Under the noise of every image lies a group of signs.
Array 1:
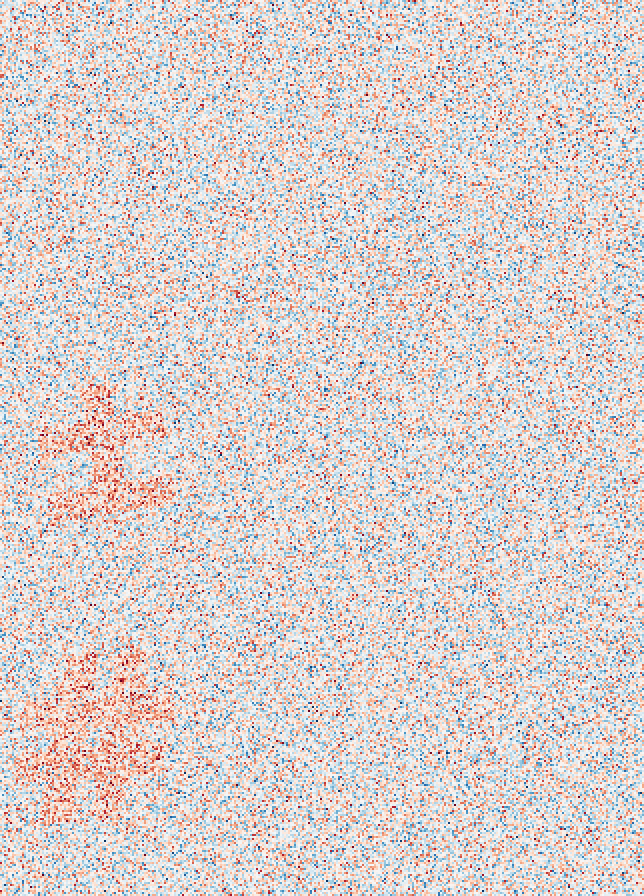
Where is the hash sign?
bottom left
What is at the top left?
nothing
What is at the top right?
nothing
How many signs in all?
2
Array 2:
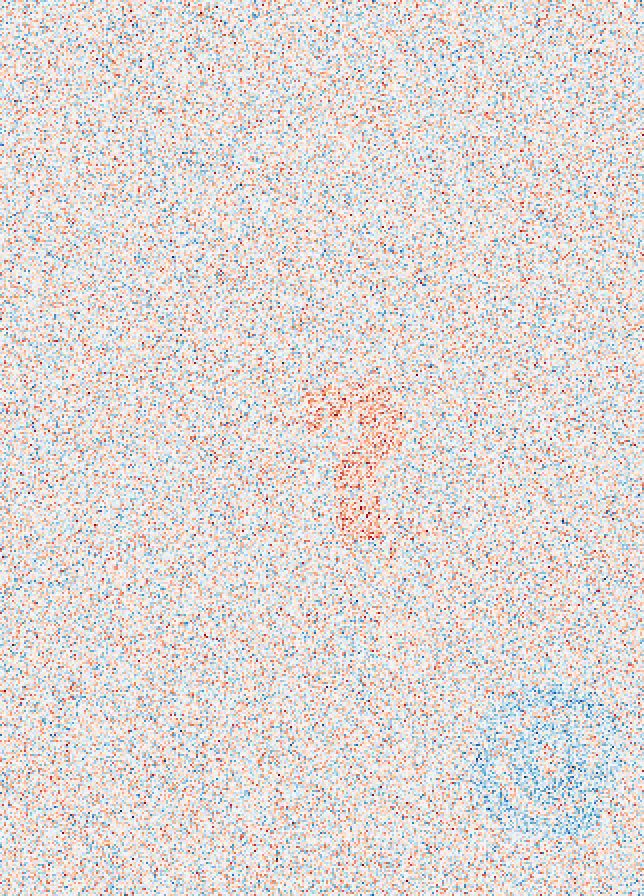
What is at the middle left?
nothing
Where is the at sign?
bottom right
